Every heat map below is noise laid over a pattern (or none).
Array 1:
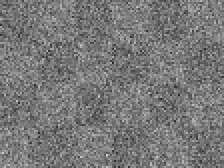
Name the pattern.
a checkerboard
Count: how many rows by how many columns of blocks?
4 by 6
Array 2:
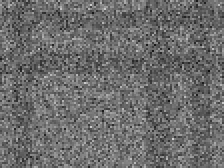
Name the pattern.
bands of rows crossing bands of columns
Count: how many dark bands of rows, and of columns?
2 and 3
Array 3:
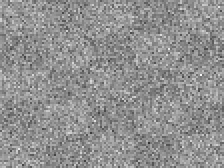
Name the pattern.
a checkerboard
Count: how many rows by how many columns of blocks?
5 by 5
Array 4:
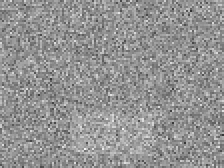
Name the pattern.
one block
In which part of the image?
bottom middle
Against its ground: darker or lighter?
lighter
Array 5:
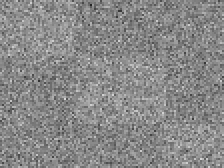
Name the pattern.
blocks along the diagonal
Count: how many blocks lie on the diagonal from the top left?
3
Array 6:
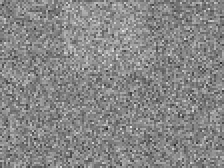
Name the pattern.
one block
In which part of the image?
top middle
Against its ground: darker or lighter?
lighter
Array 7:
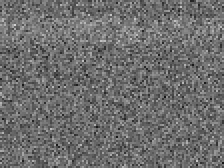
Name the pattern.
one band of rows
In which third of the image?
top
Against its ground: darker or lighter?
lighter
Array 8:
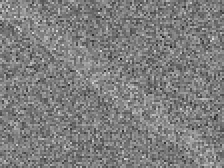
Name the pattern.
a diagonal band
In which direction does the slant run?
top left to bottom right
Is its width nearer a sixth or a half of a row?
a sixth
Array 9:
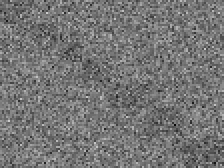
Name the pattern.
blocks along the diagonal
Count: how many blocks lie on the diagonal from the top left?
7
